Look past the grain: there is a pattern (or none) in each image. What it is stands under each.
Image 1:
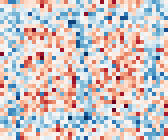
bands of rows crossing bands of columns
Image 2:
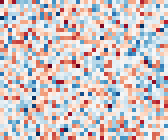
only noise
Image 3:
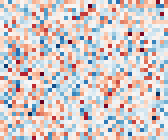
only noise
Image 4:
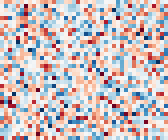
only noise
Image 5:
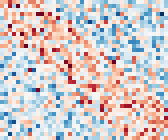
a diagonal band
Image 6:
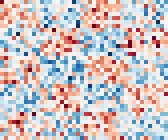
a checkerboard
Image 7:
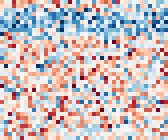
one band of rows
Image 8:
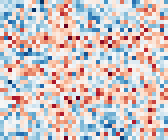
bands of rows crossing bands of columns
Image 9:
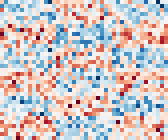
a checkerboard
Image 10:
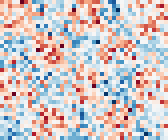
a checkerboard
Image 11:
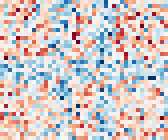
bands of rows crossing bands of columns
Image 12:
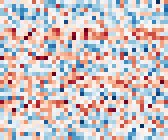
bands of rows
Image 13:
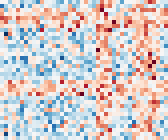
bands of rows crossing bands of columns
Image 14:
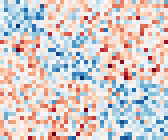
blocks along the diagonal
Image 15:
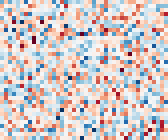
only noise
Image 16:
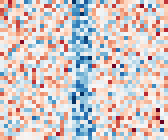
one band of columns
